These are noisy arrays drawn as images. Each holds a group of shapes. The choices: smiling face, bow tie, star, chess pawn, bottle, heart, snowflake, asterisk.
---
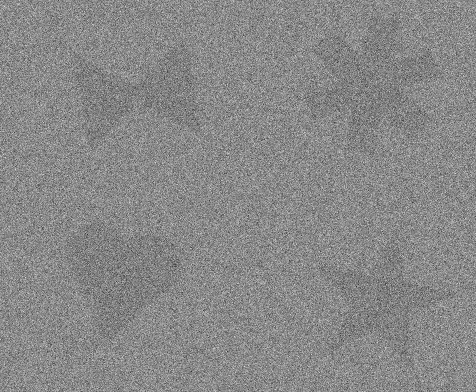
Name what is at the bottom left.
heart
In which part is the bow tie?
top left
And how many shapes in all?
4
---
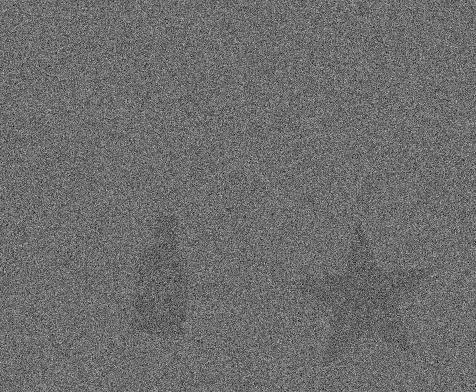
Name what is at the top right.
nothing
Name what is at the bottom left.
bottle
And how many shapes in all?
2
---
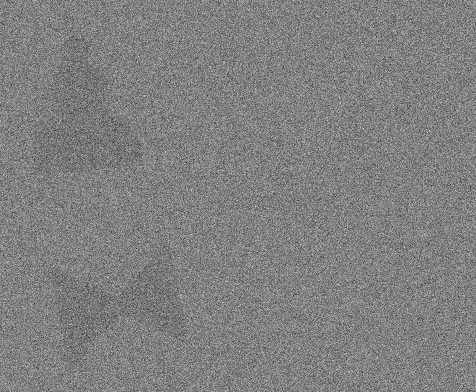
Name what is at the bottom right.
nothing
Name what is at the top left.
chess pawn
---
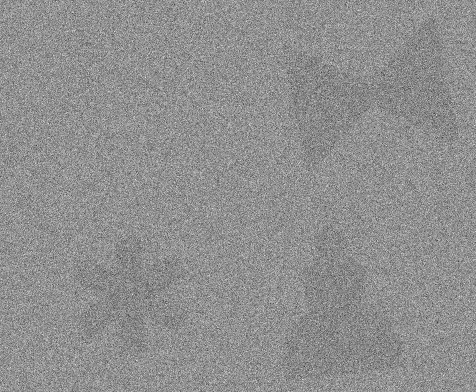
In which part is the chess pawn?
bottom right
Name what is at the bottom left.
asterisk
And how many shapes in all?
3
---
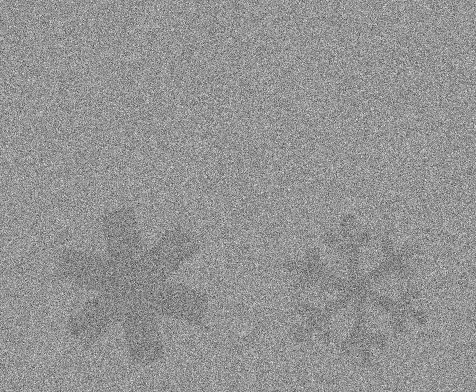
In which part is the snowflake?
bottom right
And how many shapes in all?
2
